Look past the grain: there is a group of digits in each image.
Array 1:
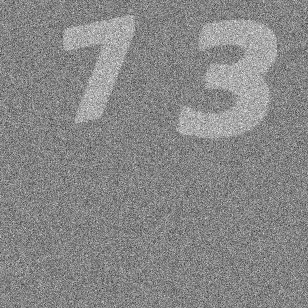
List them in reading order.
top left: 7; top right: 3
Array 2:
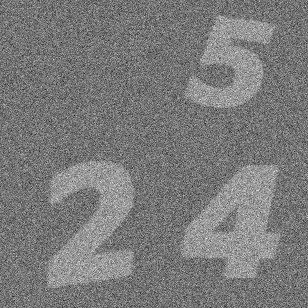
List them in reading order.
top right: 5; bottom left: 2; bottom right: 4
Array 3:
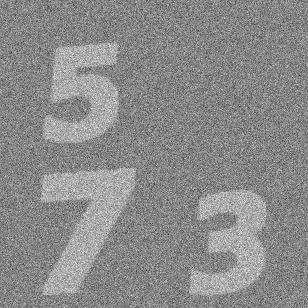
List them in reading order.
top left: 5; bottom left: 7; bottom right: 3
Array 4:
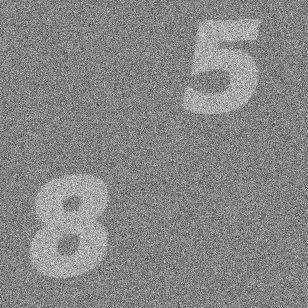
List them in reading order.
top right: 5; bottom left: 8
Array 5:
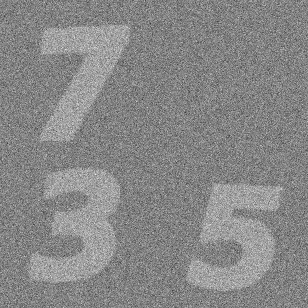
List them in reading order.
top left: 7; bottom left: 3; bottom right: 5
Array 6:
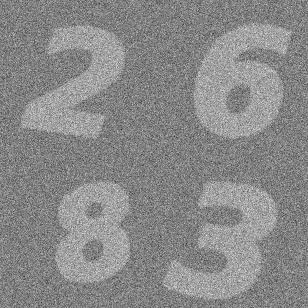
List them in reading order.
top left: 2; top right: 6; bottom left: 8; bottom right: 3
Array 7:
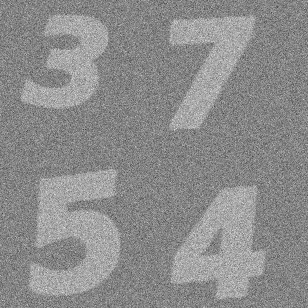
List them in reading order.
top left: 3; top right: 7; bottom left: 5; bottom right: 4
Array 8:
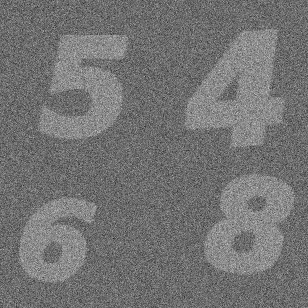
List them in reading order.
top left: 5; top right: 4; bottom left: 6; bottom right: 8
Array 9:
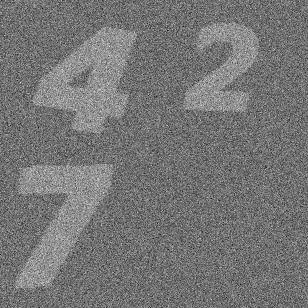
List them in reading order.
top left: 4; top right: 2; bottom left: 7
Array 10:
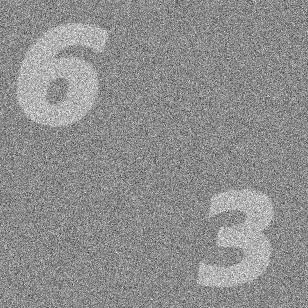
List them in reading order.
top left: 6; bottom right: 3
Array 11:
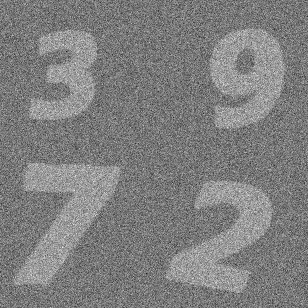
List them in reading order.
top left: 3; top right: 9; bottom left: 7; bottom right: 2
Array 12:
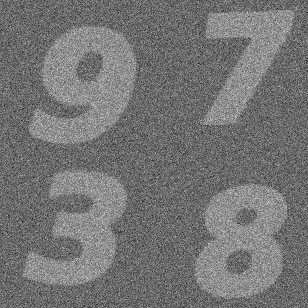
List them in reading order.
top left: 9; top right: 7; bottom left: 3; bottom right: 8
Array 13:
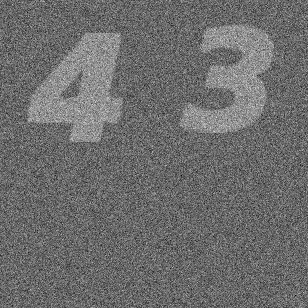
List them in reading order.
top left: 4; top right: 3
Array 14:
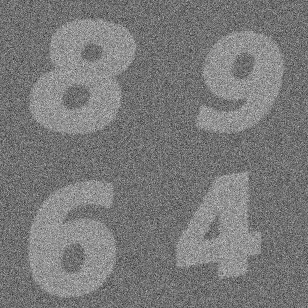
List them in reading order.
top left: 8; top right: 9; bottom left: 6; bottom right: 4
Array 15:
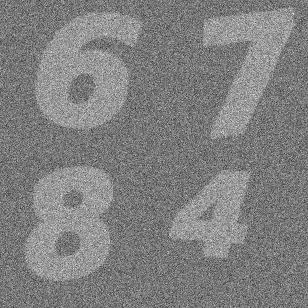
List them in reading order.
top left: 6; top right: 7; bottom left: 8; bottom right: 4
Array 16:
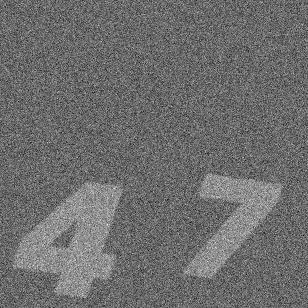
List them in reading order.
bottom left: 4; bottom right: 7
